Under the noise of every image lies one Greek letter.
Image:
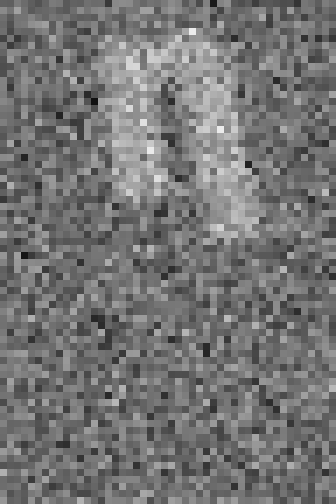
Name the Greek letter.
eta
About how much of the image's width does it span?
half
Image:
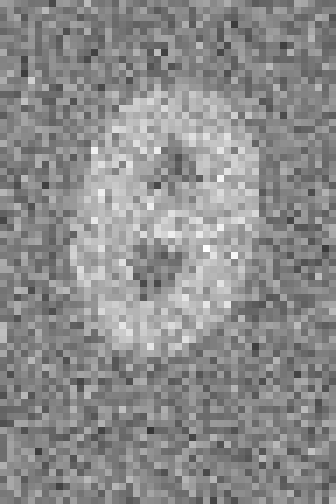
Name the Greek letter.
theta
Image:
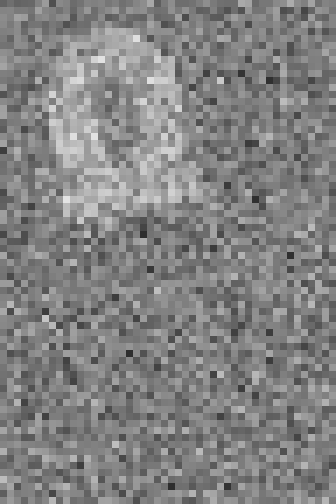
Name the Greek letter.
omega
